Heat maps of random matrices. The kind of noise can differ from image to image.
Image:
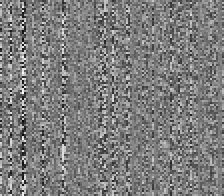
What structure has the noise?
columns of uneven size
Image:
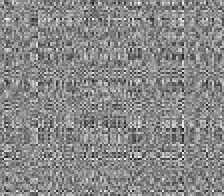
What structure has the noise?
low rank plus noise
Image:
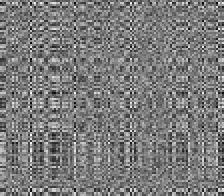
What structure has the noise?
low rank plus noise
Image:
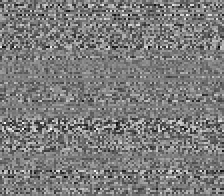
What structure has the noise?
rows of uneven size
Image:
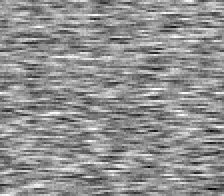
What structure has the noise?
streaked along the rows
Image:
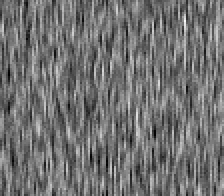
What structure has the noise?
streaked along the columns
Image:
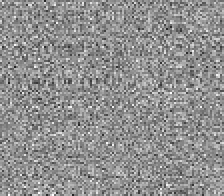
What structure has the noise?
low rank plus noise
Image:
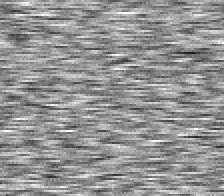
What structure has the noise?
streaked along the rows
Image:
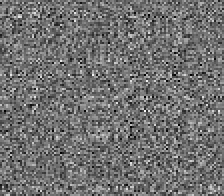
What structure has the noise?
low rank plus noise
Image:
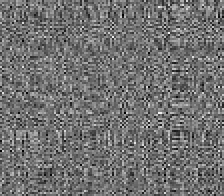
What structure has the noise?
low rank plus noise
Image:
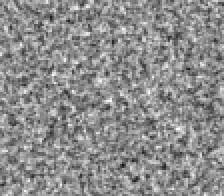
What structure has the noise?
blotchy
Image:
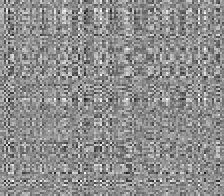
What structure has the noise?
low rank plus noise
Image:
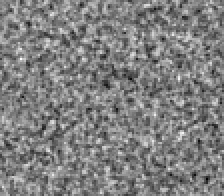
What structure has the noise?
blotchy
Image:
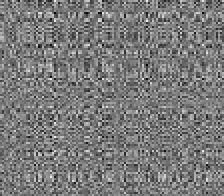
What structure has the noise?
low rank plus noise
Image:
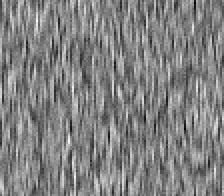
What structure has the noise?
streaked along the columns
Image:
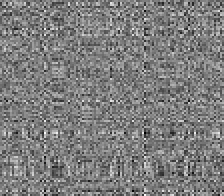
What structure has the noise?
low rank plus noise
